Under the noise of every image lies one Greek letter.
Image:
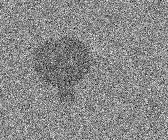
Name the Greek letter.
phi
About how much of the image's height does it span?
half
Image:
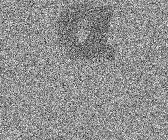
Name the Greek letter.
alpha
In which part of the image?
top middle
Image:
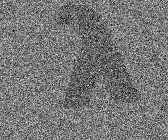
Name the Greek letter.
lambda
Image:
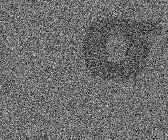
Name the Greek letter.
sigma
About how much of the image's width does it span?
half
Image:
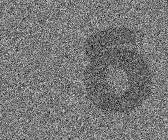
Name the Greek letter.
delta
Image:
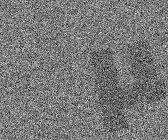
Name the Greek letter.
mu
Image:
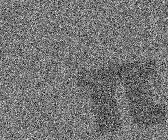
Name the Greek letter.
pi
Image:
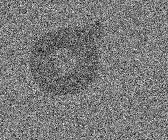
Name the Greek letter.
sigma
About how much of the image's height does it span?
half
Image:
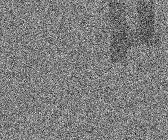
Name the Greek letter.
mu
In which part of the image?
top right
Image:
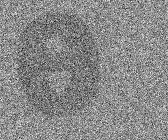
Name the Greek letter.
theta
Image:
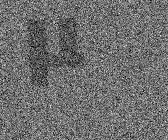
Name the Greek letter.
mu
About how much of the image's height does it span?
half
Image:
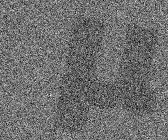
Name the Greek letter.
mu
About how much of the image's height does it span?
nearly all
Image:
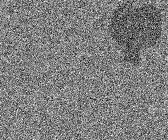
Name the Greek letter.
phi
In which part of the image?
top right
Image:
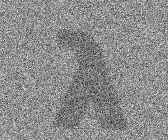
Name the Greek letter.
lambda
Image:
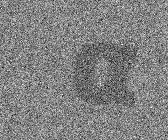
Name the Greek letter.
alpha
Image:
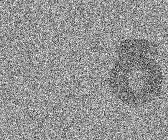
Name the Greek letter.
delta
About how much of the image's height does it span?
half
